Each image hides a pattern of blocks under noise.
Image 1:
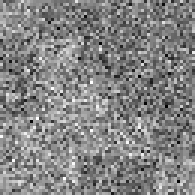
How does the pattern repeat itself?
mirrored about the diagonal from the bottom left
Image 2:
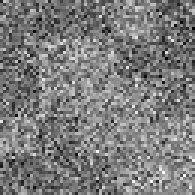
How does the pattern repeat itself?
mirrored about the diagonal from the top left
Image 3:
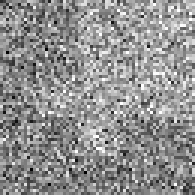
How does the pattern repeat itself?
mirrored about the diagonal from the bottom left
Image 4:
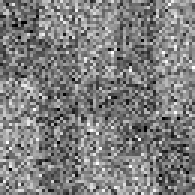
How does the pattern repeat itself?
the same after a half turn
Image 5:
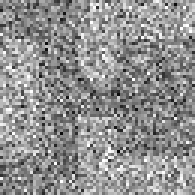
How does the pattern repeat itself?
top and bottom mirror each other
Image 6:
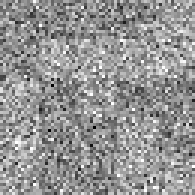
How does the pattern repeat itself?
no symmetry
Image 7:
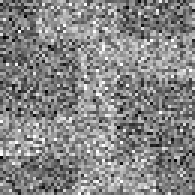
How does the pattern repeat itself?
the same after a half turn
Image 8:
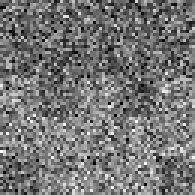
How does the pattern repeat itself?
left and right mirror each other
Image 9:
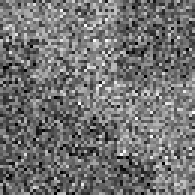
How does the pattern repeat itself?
mirrored about the diagonal from the bottom left
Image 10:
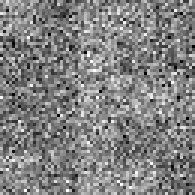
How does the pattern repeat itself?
top and bottom mirror each other
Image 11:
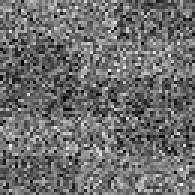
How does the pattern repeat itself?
the same after a half turn
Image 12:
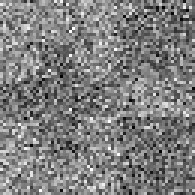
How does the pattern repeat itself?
top and bottom mirror each other
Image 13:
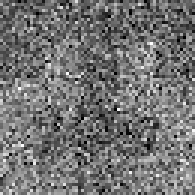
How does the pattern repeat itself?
left and right mirror each other
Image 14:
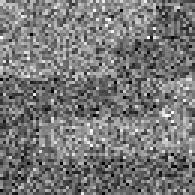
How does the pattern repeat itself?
no symmetry
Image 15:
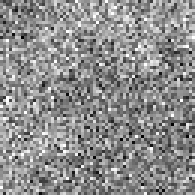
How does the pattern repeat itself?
mirrored about the diagonal from the top left
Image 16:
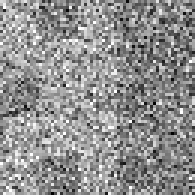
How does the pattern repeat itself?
top and bottom mirror each other
